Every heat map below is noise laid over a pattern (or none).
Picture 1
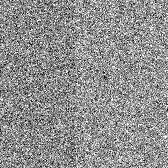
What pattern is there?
a sharp edge
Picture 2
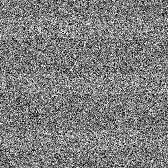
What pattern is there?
horizontal stripes
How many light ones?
3
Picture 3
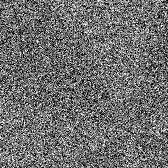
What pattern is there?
spokes from one point
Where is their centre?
bottom right
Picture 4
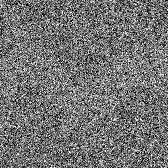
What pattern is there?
a wavy band
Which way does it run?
left to right
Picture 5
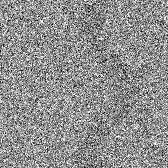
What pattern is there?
a wavy band
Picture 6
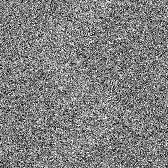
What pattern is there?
a wavy band
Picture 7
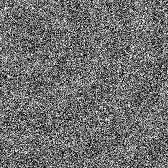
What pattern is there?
rings round one point
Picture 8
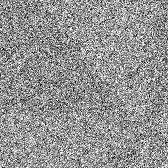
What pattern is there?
spokes from one point
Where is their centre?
bottom right
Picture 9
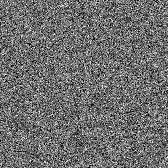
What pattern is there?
only noise
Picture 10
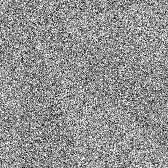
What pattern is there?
spokes from one point
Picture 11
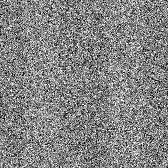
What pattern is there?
vertical stripes
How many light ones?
2
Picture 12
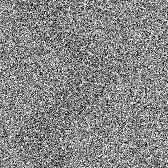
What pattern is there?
a wavy band
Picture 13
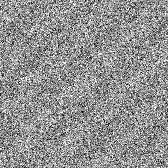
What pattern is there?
diagonal stripes
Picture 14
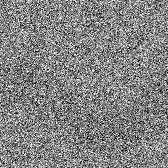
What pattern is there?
a wavy band
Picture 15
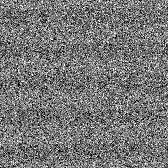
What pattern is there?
horizontal stripes
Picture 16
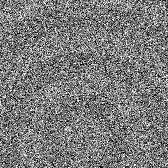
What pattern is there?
rings round one point
